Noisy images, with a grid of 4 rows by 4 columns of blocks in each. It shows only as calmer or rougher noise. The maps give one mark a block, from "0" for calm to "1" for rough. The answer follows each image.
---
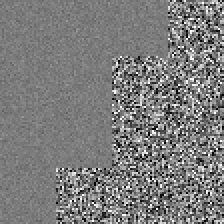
0 0 0 1
0 0 1 1
0 0 1 1
0 1 1 1
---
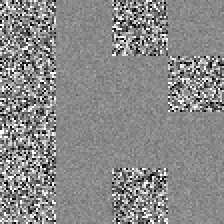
1 0 1 0
1 0 0 1
1 0 0 0
1 0 1 0
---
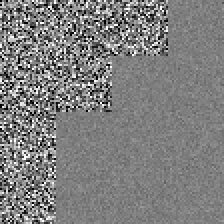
1 1 1 0
1 1 0 0
1 0 0 0
1 0 0 0
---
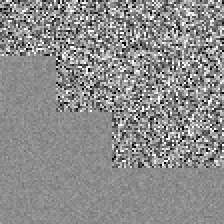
1 1 1 1
0 1 1 1
0 0 1 1
0 0 0 0
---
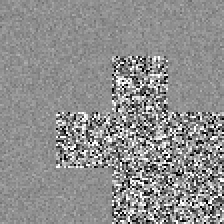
0 0 0 0
0 0 1 0
0 1 1 1
0 0 1 1
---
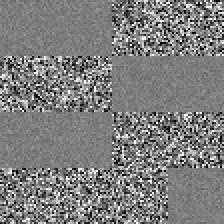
0 0 1 1
1 1 0 0
0 0 1 1
1 1 1 0
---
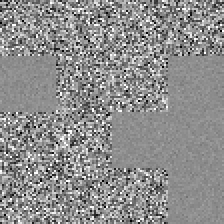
1 1 1 1
0 1 1 0
1 1 0 0
1 1 1 0
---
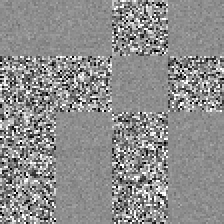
0 0 1 0
1 1 0 1
1 0 1 0
1 0 1 0
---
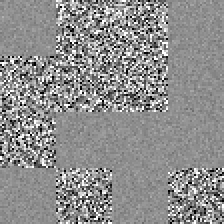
0 1 1 0
1 1 1 0
1 0 0 0
0 1 0 1
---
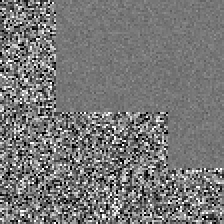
1 0 0 0
1 0 0 0
1 1 1 0
1 1 1 1
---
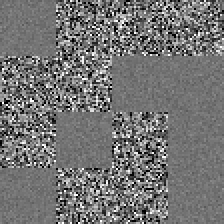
0 1 1 1
1 1 0 0
1 0 1 0
0 1 1 0
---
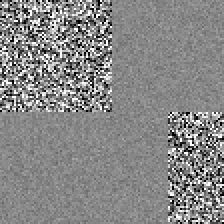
1 1 0 0
1 1 0 0
0 0 0 1
0 0 0 1
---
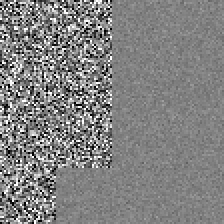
1 1 0 0
1 1 0 0
1 1 0 0
1 0 0 0
